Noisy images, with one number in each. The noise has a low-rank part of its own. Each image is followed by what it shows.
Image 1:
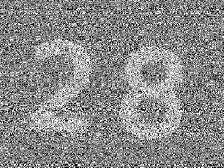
28
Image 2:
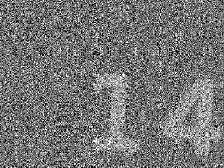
14
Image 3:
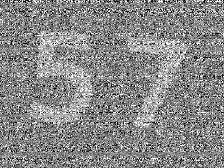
57
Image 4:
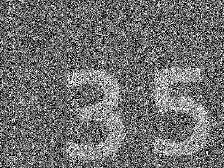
35
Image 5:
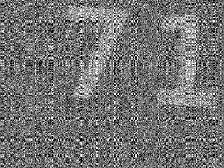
71
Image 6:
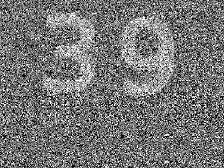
39
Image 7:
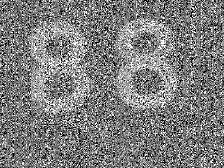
88
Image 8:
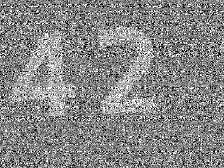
42
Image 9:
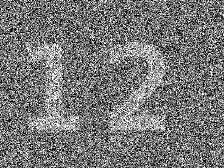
12
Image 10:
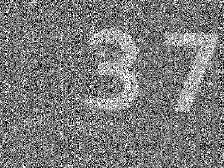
37
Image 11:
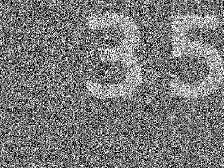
35
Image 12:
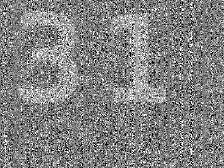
31
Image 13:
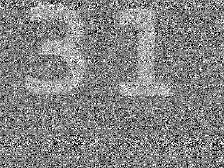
31
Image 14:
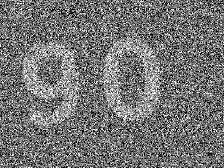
90
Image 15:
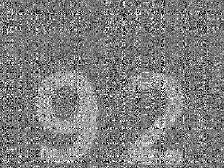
92
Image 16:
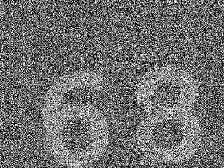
68
